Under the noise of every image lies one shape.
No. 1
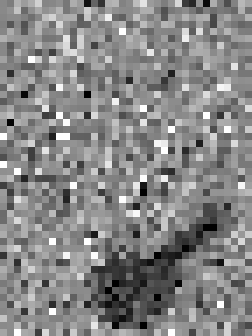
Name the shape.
lollipop
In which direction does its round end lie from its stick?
down and left
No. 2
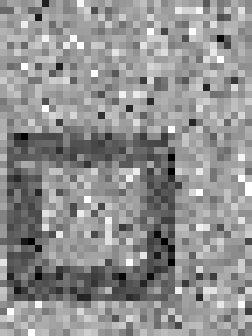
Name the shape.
square frame
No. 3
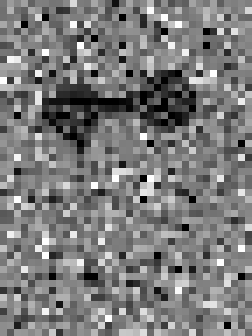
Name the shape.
dumbbell
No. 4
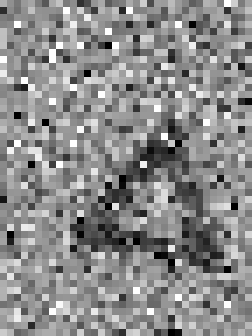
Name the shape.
triangle frame
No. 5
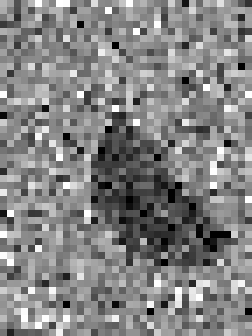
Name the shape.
half disc
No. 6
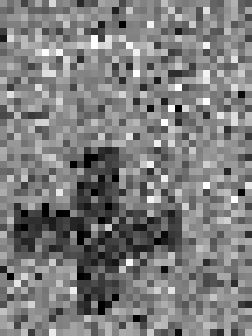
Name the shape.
cross
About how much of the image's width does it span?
two thirds
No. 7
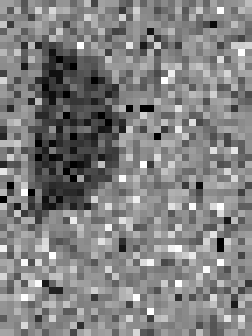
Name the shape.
half disc
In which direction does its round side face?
right
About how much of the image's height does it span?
half
